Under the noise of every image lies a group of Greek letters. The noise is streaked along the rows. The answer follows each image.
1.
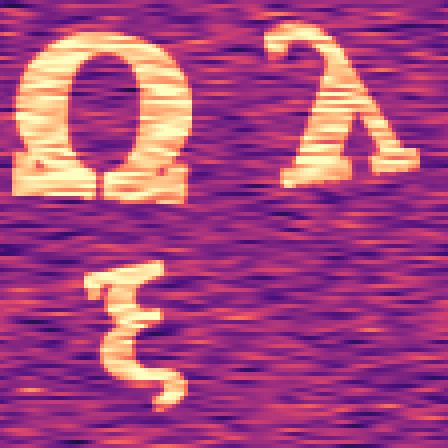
top left: omega; top right: lambda; bottom left: xi
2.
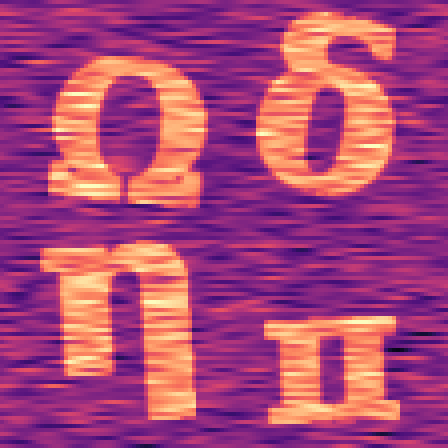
top left: omega; top right: delta; bottom left: eta; bottom right: pi
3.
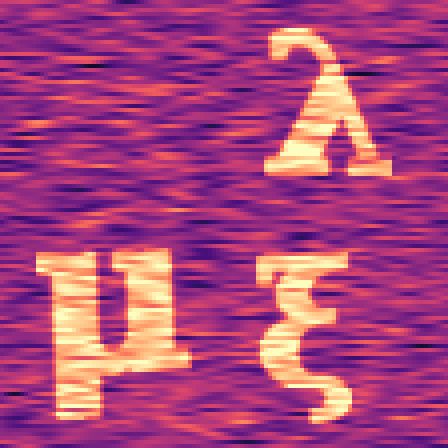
top right: lambda; bottom left: mu; bottom right: xi
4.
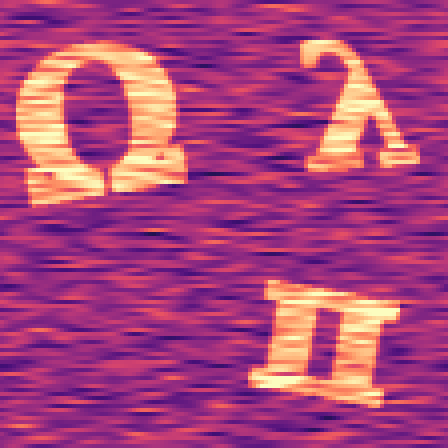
top left: omega; top right: lambda; bottom right: pi
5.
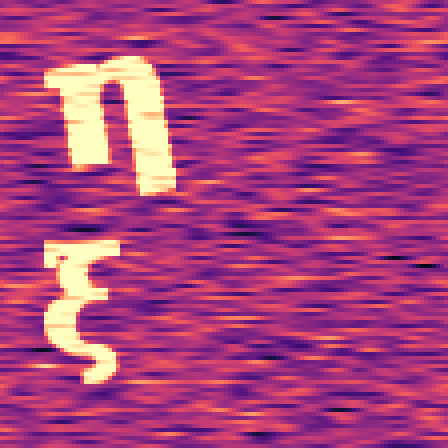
top left: eta; bottom left: xi
